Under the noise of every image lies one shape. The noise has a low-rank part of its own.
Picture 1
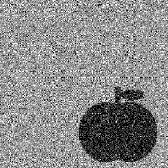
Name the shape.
apple
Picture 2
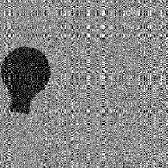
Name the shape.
light bulb
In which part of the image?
middle left
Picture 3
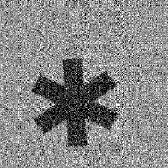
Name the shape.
asterisk
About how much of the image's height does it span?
half
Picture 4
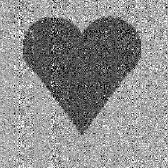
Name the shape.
heart
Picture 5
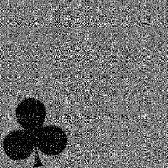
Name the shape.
club
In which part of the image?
bottom left
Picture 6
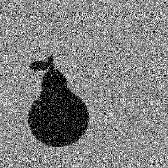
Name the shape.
pear
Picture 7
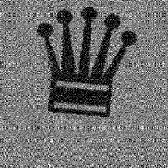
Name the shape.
chess queen
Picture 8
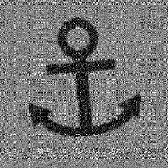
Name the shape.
anchor
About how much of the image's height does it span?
two thirds
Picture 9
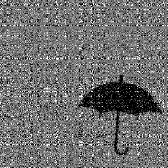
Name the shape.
umbrella
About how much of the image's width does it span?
half
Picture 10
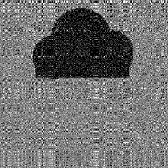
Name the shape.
cloud
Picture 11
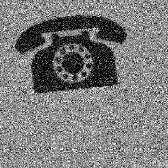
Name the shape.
telephone
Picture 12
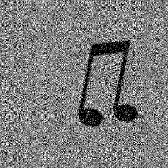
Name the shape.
pair of musical notes
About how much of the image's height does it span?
half
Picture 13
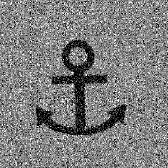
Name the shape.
anchor
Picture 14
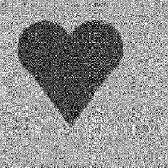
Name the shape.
heart
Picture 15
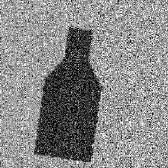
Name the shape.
bottle
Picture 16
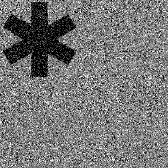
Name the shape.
asterisk
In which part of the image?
top left
